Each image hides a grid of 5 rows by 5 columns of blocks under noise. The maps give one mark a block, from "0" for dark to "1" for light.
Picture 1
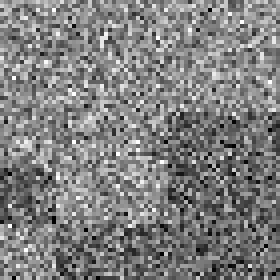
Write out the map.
11111
11111
11100
01100
10000
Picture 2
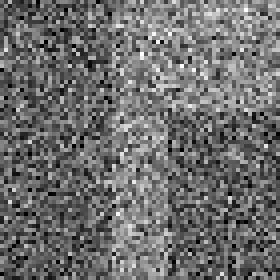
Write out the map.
00111
00111
00100
00100
00100
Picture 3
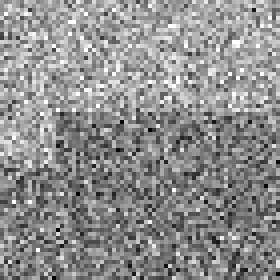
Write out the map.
11111
11111
10000
00000
00000
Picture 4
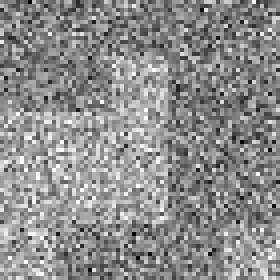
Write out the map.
00000
00100
11100
11100
10001
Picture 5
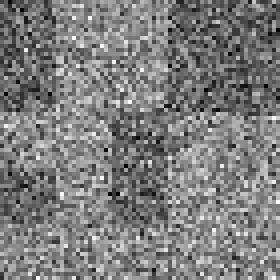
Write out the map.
01100
01100
11011
01011
11111
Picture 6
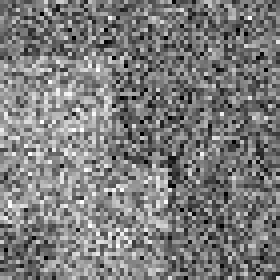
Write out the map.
00000
11000
11000
11100
01100
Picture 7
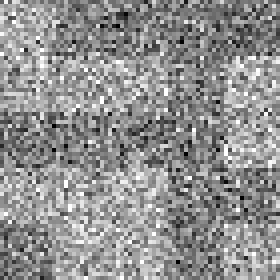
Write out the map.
10000
11101
00001
11100
01101
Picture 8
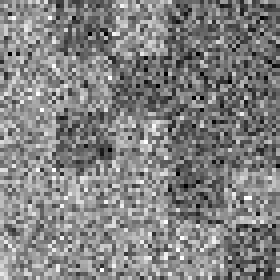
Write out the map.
10100
11000
10100
11101
11110
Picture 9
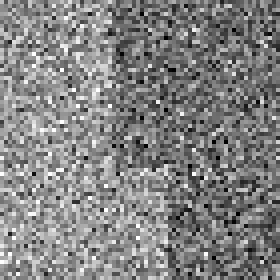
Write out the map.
11000
11000
11000
11100
11100
